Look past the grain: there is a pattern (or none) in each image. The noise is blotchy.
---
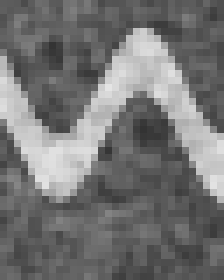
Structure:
a wavy band
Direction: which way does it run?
left to right
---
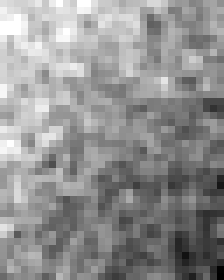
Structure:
a smooth slope
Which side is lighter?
top left
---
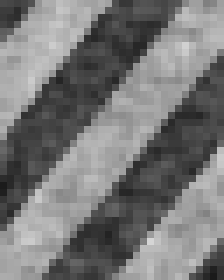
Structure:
diagonal stripes
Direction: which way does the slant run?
bottom left to top right
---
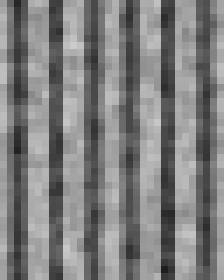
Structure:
vertical stripes
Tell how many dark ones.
6
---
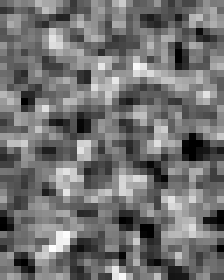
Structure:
only noise
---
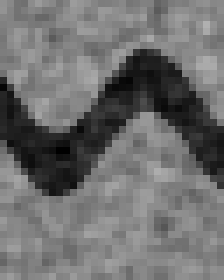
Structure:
a wavy band
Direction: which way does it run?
left to right
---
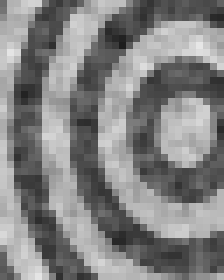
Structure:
rings round one point
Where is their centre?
middle right
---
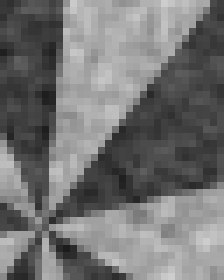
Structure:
spokes from one point
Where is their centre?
bottom left
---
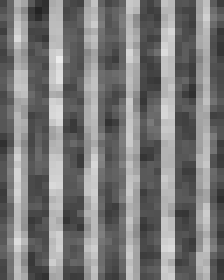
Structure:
vertical stripes
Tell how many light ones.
6
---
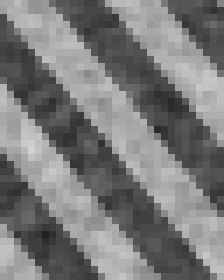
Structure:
diagonal stripes
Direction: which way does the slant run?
top left to bottom right
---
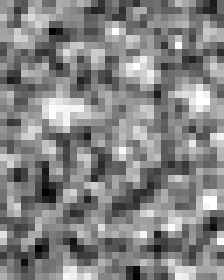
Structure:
only noise
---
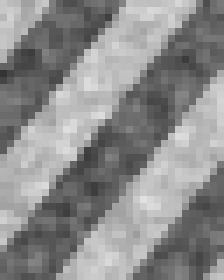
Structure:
diagonal stripes
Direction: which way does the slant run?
bottom left to top right
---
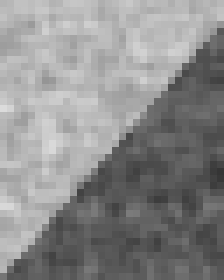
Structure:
a sharp edge
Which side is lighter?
top left
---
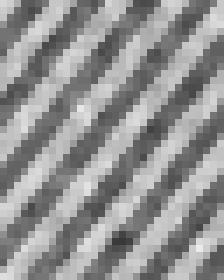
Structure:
diagonal stripes
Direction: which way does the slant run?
bottom left to top right
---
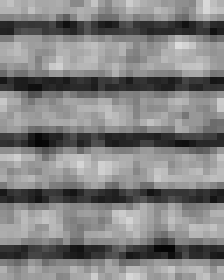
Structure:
horizontal stripes
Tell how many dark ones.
5
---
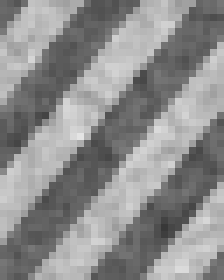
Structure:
diagonal stripes
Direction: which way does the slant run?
bottom left to top right
